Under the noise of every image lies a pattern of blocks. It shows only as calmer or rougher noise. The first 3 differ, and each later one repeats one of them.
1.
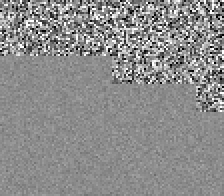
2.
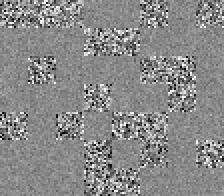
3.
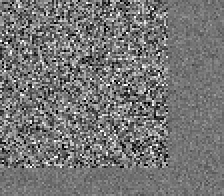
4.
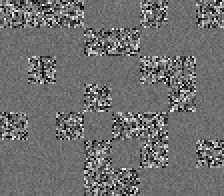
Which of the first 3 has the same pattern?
2
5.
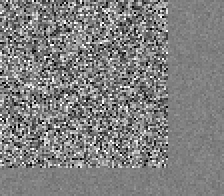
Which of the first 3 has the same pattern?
3
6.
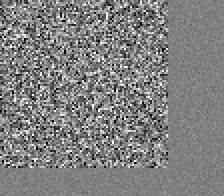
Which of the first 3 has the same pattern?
3
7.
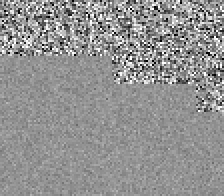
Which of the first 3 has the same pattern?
1
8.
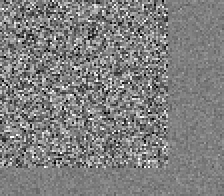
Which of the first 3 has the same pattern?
3
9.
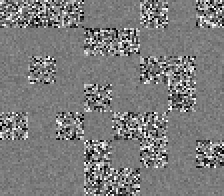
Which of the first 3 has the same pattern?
2
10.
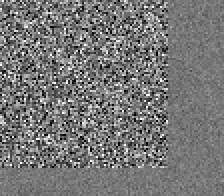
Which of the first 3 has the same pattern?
3
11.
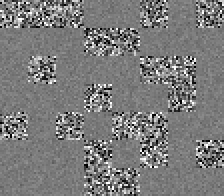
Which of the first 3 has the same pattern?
2
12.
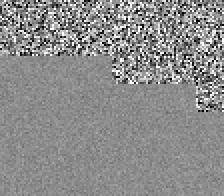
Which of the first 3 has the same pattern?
1
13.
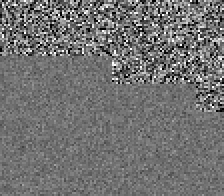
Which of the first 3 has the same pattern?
1
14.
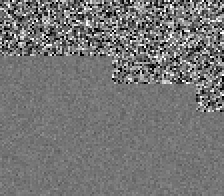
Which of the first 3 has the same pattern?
1
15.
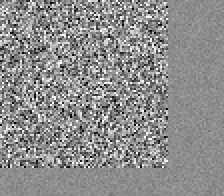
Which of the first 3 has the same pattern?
3
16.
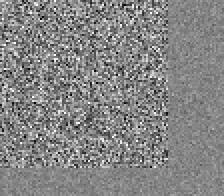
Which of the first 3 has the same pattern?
3
